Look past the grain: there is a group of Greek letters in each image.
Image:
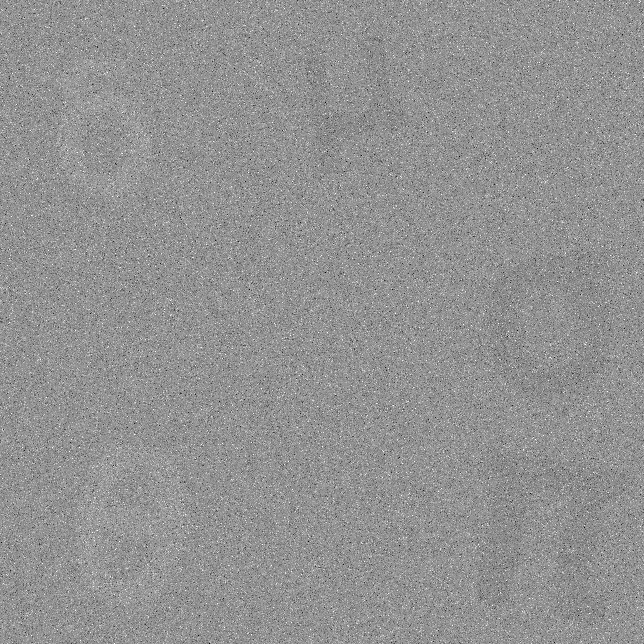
top left: light delta; top middle: dark mu; middle right: dark sigma; bottom left: light theta; bottom right: dark pi
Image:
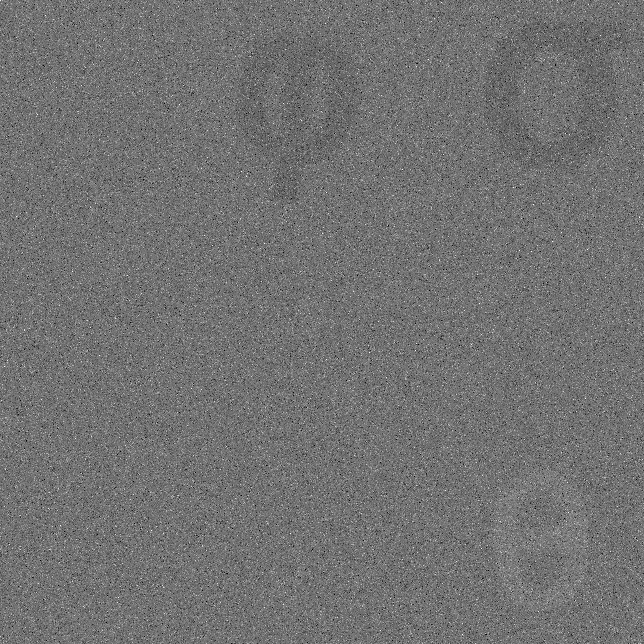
top middle: dark phi; top right: dark sigma; bottom right: light theta
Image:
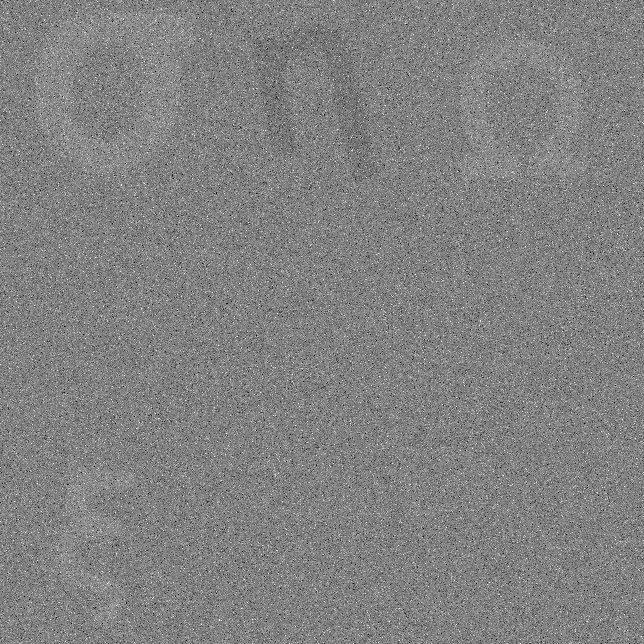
top left: light sigma; top middle: dark eta; top right: light omega; bottom left: light xi
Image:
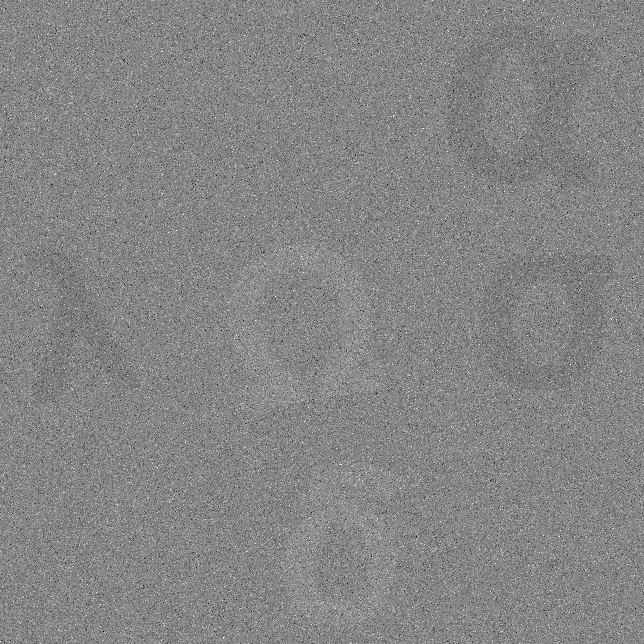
top right: dark alpha; middle left: dark lambda; centre: light omega; middle right: dark sigma; bottom middle: light delta
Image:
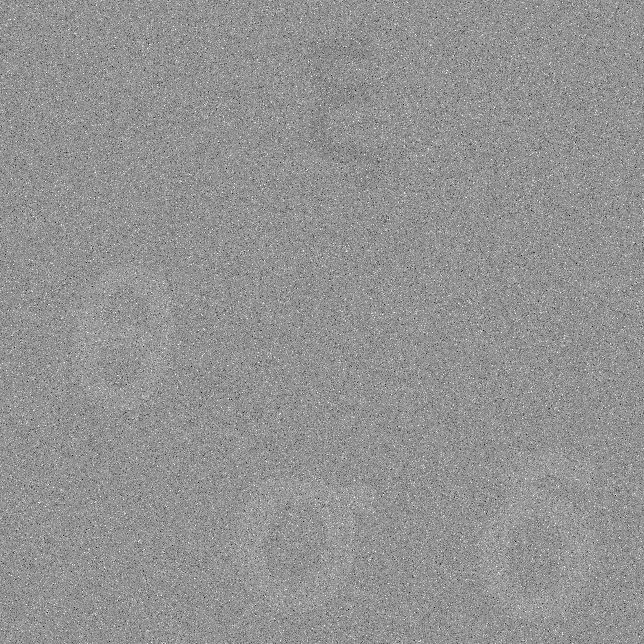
top middle: dark xi; middle left: light theta; bottom middle: light sigma; bottom right: light delta
